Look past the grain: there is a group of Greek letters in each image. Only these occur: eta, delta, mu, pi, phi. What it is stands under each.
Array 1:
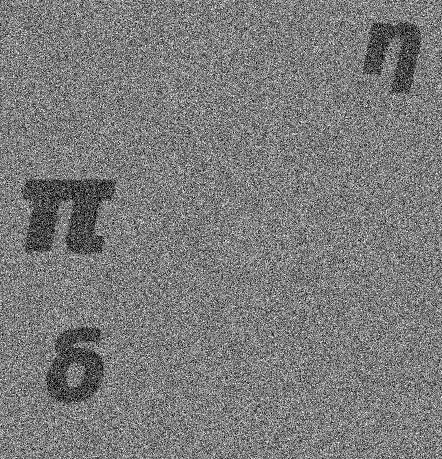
top right: eta; middle left: pi; bottom left: delta
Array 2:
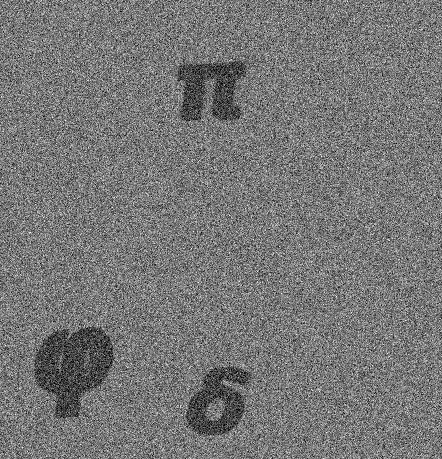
top middle: pi; bottom left: phi; bottom middle: delta
